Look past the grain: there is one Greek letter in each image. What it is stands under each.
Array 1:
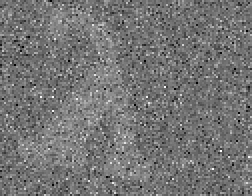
lambda
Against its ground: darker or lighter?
lighter
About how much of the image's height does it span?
nearly all
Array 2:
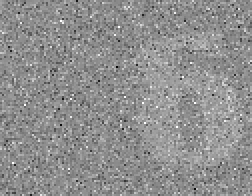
delta
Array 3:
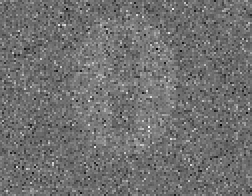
theta
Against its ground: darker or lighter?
lighter
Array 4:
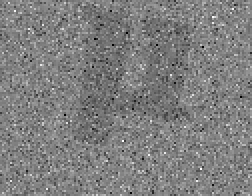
mu
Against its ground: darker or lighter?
darker
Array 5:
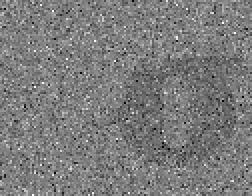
sigma
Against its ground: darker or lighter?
darker
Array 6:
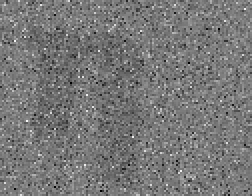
eta
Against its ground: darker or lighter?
darker
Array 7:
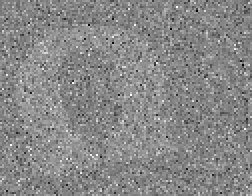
omega
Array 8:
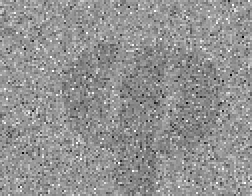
phi
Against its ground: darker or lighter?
darker
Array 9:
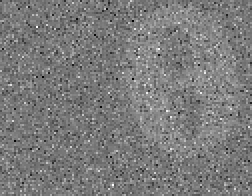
theta
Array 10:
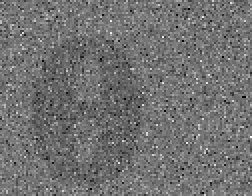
theta
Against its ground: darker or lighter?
darker
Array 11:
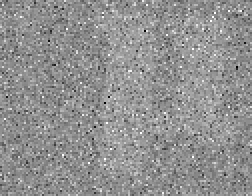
mu
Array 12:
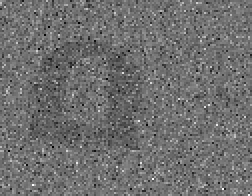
omega
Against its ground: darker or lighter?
darker
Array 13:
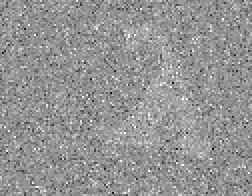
lambda
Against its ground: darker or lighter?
lighter
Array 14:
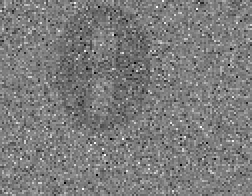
theta
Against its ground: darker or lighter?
darker
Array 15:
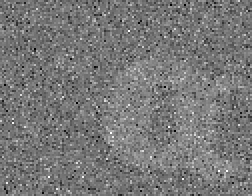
alpha
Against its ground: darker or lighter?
lighter
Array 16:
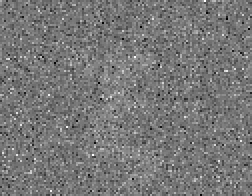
xi
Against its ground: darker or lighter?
lighter
